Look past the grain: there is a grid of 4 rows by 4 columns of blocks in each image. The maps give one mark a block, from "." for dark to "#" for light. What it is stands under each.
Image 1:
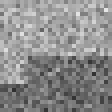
####
####
#...
....
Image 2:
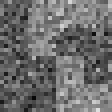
.###
.#..
..#.
..##
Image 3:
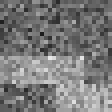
....
....
###.
..##
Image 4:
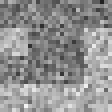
....
#..#
...#
####
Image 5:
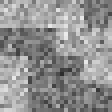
###.
..##
#..#
#...
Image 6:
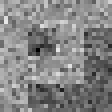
####
#.#.
###.
#...
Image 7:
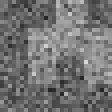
..#.
.###
.#.#
....
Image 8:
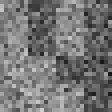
#.#.
#.#.
##..
###.
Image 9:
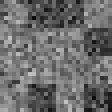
#..#
###.
####
#.#.
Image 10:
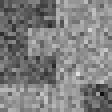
..##
.###
..##
###.
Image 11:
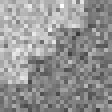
###.
##..
#...
....
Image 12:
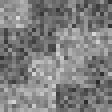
#...
..##
.##.
##..
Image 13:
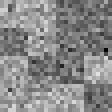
##..
.#..
#..#
###.
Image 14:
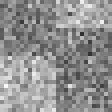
..##
....
##..
##..
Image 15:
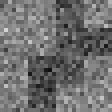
##.#
##..
#..#
#.##
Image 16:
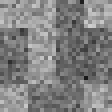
##.#
.#..
.#..
#..#
